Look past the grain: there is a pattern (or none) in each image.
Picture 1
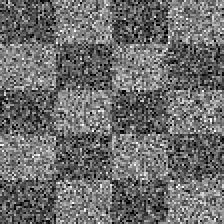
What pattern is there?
a checkerboard
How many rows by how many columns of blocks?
5 by 4
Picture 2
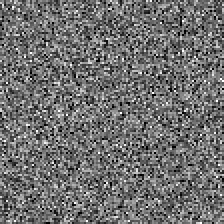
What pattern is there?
only noise
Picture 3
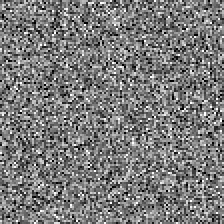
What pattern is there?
only noise
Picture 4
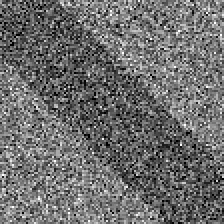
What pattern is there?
a diagonal band
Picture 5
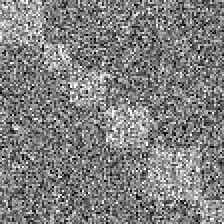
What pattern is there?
blocks along the diagonal
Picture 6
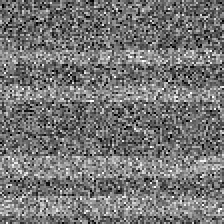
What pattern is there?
bands of rows
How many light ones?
4
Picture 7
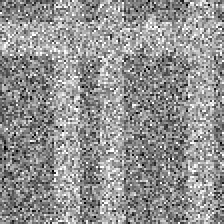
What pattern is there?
bands of rows crossing bands of columns
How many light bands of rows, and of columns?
1 and 3
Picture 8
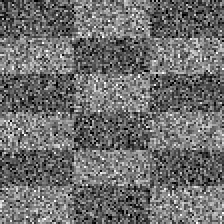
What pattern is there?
a checkerboard
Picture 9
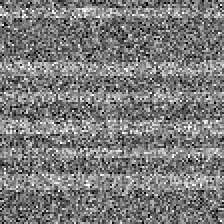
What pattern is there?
bands of rows
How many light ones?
6
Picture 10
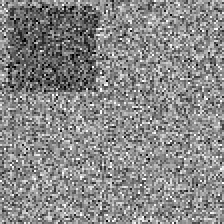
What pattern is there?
one block
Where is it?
top left
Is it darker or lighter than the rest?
darker
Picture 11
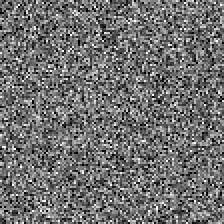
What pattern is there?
only noise
